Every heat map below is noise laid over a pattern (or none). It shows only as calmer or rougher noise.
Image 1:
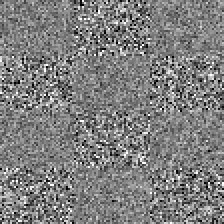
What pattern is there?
a checkerboard
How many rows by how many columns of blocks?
4 by 3
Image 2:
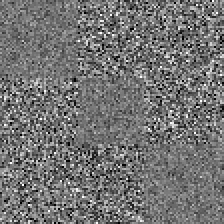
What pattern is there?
blocks along the diagonal
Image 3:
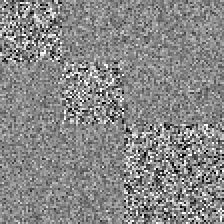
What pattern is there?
blocks along the diagonal
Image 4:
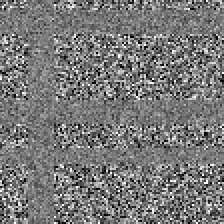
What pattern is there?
bands of rows crossing bands of columns
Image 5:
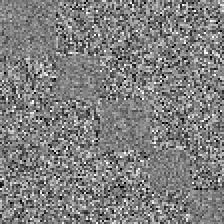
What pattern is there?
blocks along the diagonal
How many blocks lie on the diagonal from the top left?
5
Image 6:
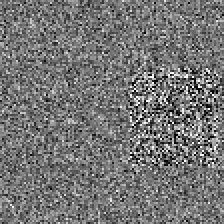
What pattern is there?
one block
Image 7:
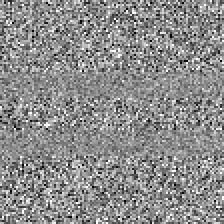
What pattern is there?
bands of rows
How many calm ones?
2
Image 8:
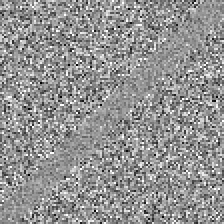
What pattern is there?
a diagonal band
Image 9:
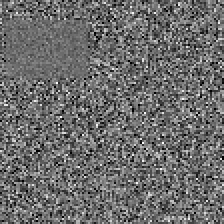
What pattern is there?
one block
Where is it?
top left
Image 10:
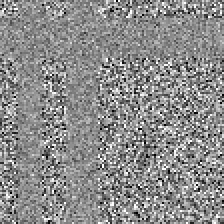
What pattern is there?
bands of rows crossing bands of columns
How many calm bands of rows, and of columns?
1 and 2
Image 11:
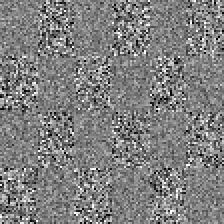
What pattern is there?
a checkerboard
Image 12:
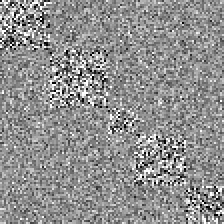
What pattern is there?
blocks along the diagonal
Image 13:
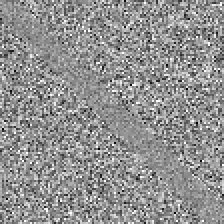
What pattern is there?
a diagonal band
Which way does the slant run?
top left to bottom right
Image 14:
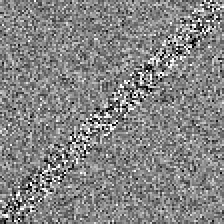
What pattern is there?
a diagonal band
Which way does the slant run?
bottom left to top right
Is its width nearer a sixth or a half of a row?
a sixth
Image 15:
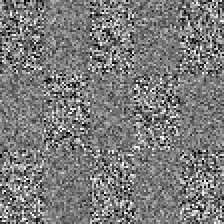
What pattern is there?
a checkerboard
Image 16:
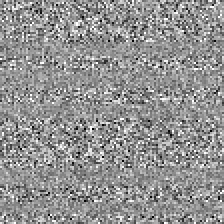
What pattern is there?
bands of rows
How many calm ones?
5
